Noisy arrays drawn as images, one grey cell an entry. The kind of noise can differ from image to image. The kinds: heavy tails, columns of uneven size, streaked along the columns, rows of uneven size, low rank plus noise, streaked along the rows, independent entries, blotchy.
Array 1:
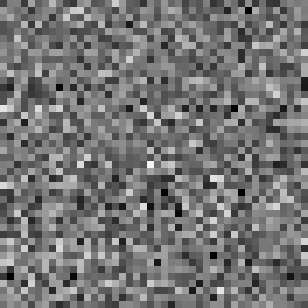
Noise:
low rank plus noise
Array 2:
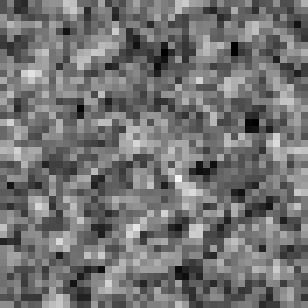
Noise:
blotchy
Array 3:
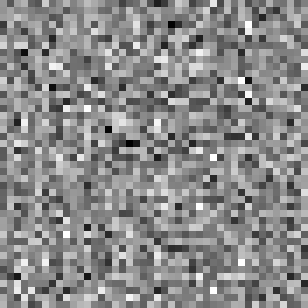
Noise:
low rank plus noise
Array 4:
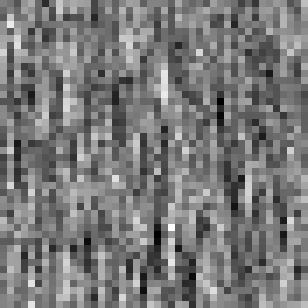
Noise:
streaked along the columns
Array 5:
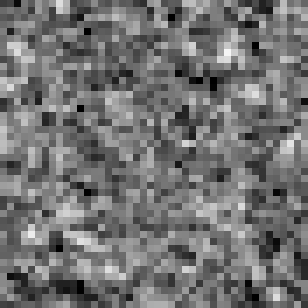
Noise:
blotchy
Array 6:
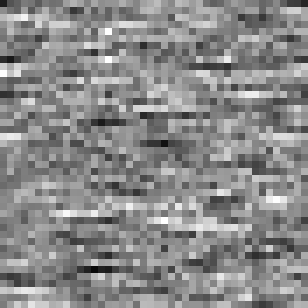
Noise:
streaked along the rows
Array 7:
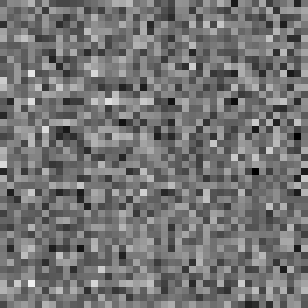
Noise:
low rank plus noise
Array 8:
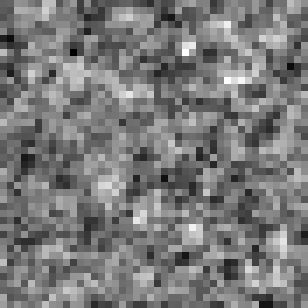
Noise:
blotchy
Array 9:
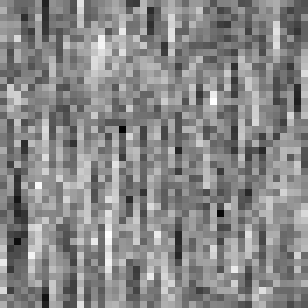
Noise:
streaked along the columns
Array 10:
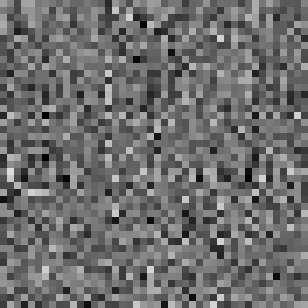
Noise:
low rank plus noise
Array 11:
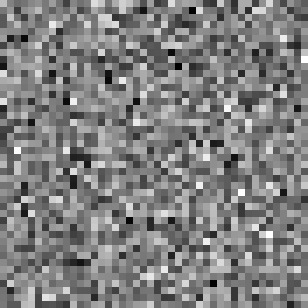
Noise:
independent entries
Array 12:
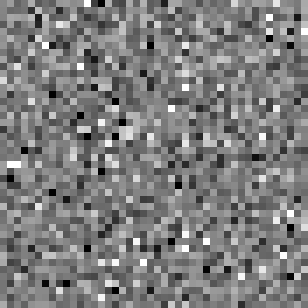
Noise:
heavy tails
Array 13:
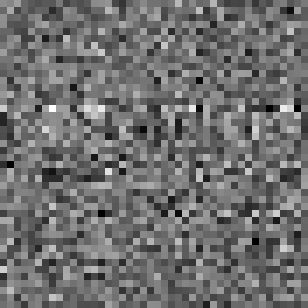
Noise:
low rank plus noise
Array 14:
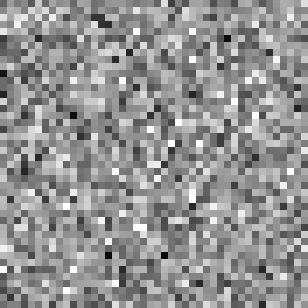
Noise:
independent entries
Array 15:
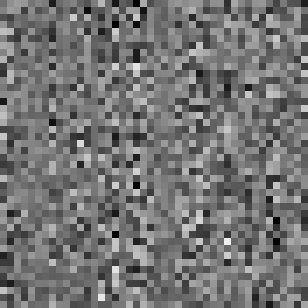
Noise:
columns of uneven size
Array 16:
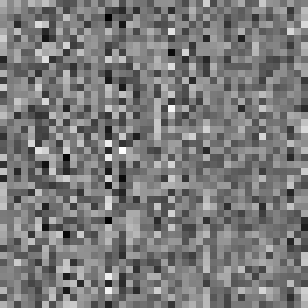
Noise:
columns of uneven size
